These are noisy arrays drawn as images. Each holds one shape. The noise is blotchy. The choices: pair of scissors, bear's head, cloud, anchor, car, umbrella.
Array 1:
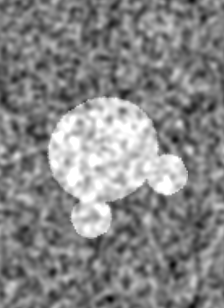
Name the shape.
bear's head
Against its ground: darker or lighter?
lighter
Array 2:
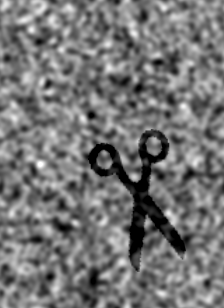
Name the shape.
pair of scissors
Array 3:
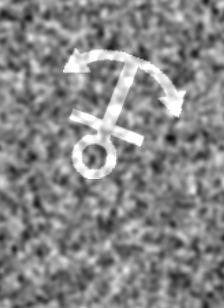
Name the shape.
anchor
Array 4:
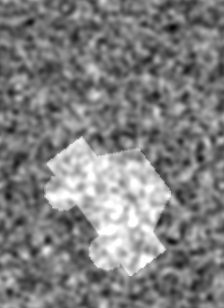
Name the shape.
car
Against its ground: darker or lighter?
lighter
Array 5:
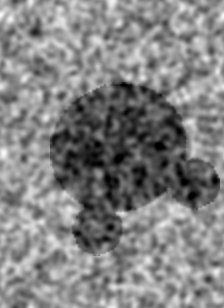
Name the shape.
bear's head
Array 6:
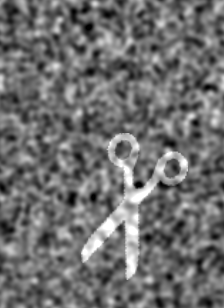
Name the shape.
pair of scissors
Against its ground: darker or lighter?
lighter
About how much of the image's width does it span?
half
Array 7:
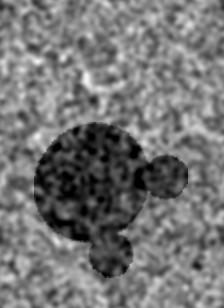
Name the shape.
bear's head
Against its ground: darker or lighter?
darker
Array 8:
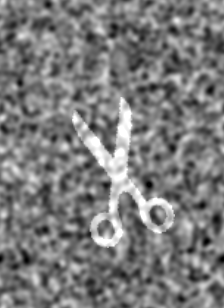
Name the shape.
pair of scissors
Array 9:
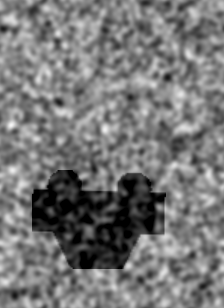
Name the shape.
car
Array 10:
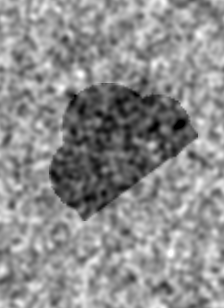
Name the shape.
cloud
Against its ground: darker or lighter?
darker
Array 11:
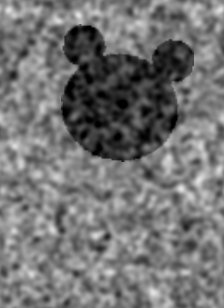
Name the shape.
bear's head
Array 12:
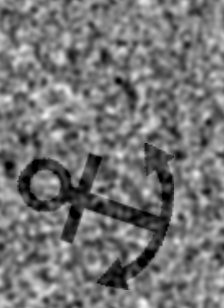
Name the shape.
anchor
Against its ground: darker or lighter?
darker
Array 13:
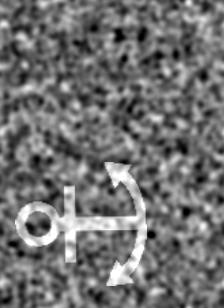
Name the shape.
anchor
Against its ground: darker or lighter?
lighter
